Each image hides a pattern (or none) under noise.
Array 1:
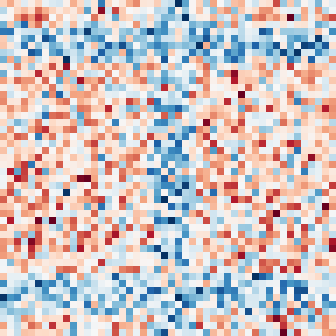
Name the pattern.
bands of rows crossing bands of columns
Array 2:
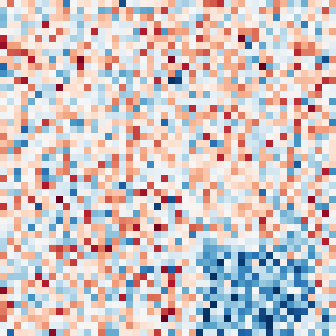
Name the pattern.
one block
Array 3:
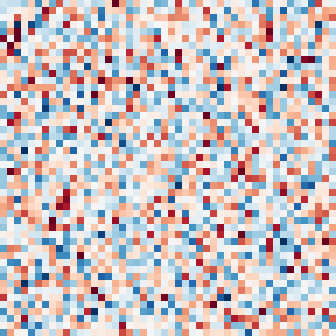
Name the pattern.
only noise
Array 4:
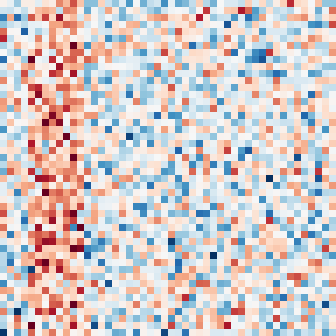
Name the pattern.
one band of columns
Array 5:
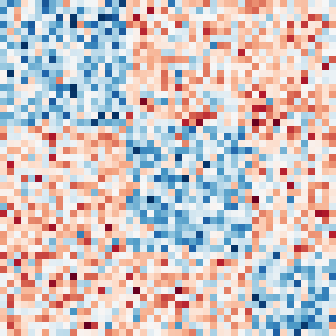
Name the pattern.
blocks along the diagonal
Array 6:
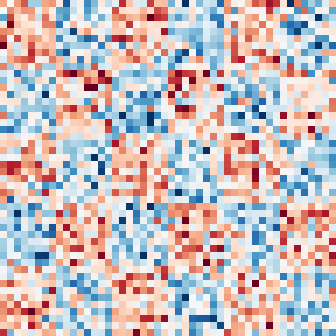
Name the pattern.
a checkerboard
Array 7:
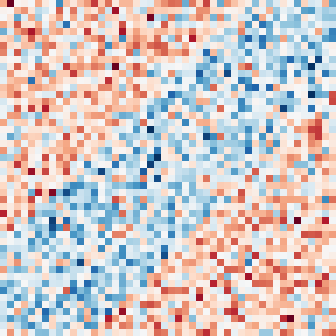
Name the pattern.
a diagonal band
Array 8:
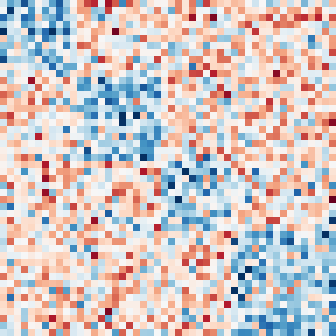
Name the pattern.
blocks along the diagonal
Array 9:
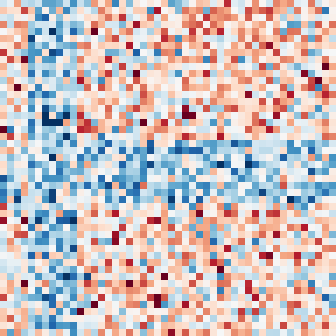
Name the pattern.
bands of rows crossing bands of columns
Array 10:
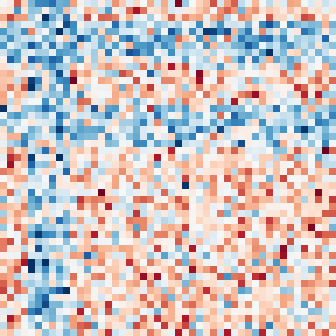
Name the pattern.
bands of rows crossing bands of columns
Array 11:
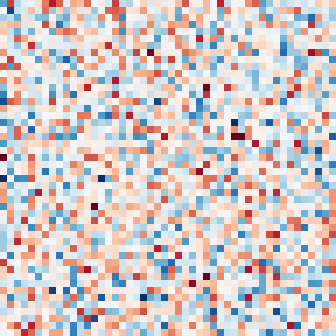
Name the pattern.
only noise
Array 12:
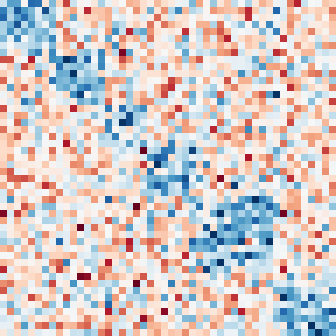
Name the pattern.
blocks along the diagonal
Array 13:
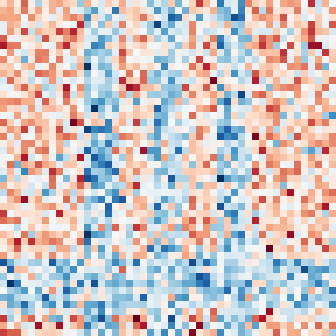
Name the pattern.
bands of rows crossing bands of columns
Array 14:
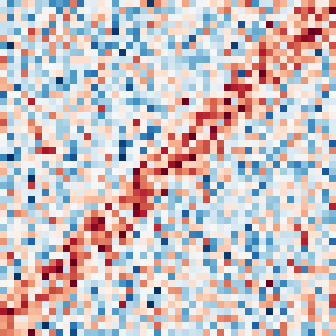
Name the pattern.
a diagonal band
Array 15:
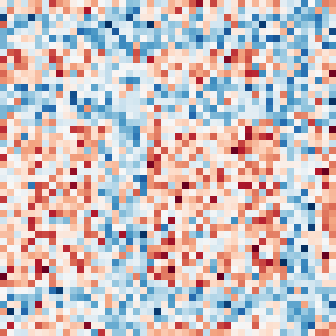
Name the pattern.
bands of rows crossing bands of columns
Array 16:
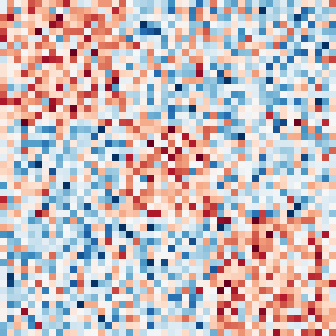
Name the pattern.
blocks along the diagonal
